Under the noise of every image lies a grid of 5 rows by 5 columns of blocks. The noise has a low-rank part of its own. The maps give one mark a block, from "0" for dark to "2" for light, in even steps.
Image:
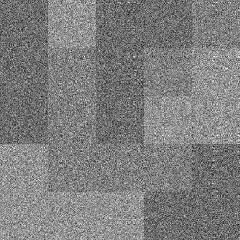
0 2 0 0 1
0 1 0 1 2
0 1 0 2 2
2 1 1 1 0
2 2 2 0 0
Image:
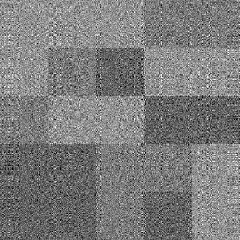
2 2 2 1 1
2 1 0 2 2
1 2 2 0 0
0 0 1 1 2
0 0 1 0 2
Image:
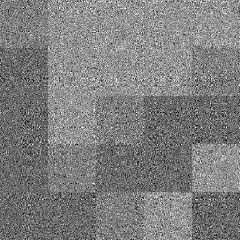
1 2 2 2 2
0 2 2 2 1
0 2 1 0 0
0 1 0 0 2
0 0 1 2 0
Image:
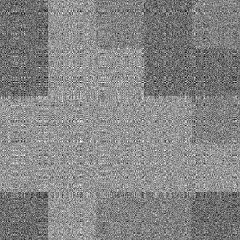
0 2 1 0 1
0 2 2 0 0
2 2 2 2 1
2 2 2 2 2
0 2 1 1 0
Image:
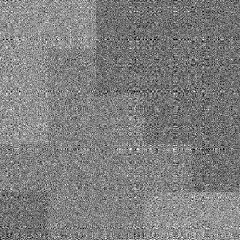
2 2 0 0 0
2 1 0 0 0
2 1 1 0 0
1 1 1 1 0
0 1 1 2 2
